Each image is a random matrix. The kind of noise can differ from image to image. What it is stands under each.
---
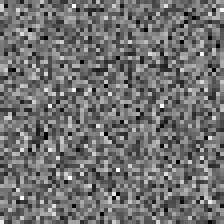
independent entries
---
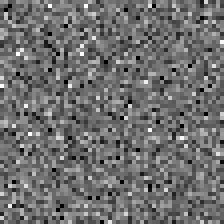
heavy tails
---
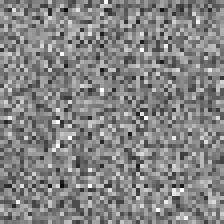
low rank plus noise
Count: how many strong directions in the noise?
two
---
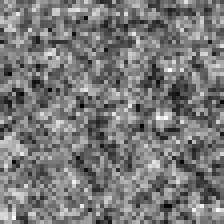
blotchy
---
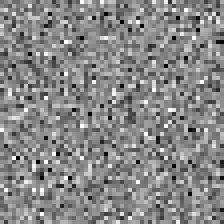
heavy tails
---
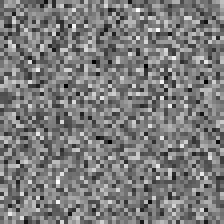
independent entries
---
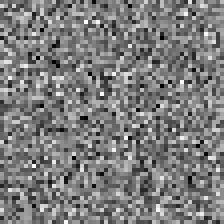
independent entries
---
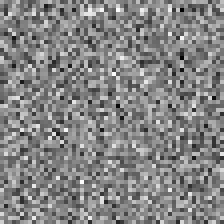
low rank plus noise
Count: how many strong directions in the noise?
one
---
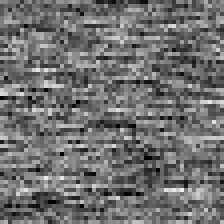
streaked along the rows
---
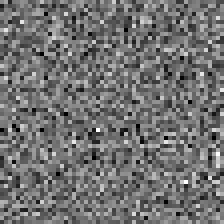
low rank plus noise
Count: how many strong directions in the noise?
five to eight
